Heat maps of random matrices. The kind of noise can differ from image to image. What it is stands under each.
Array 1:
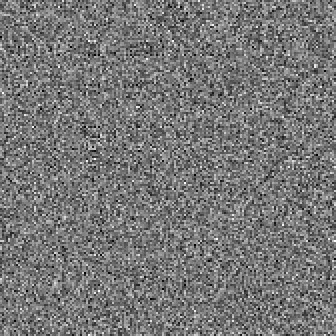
low rank plus noise
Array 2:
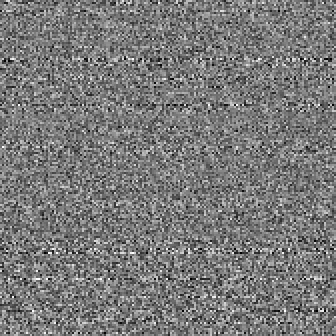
rows of uneven size
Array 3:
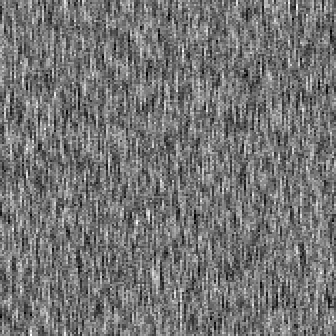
streaked along the columns
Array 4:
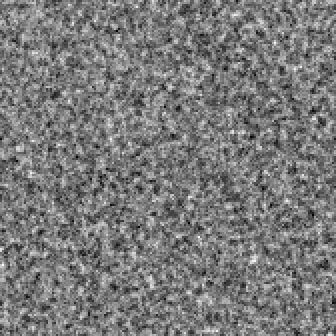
blotchy
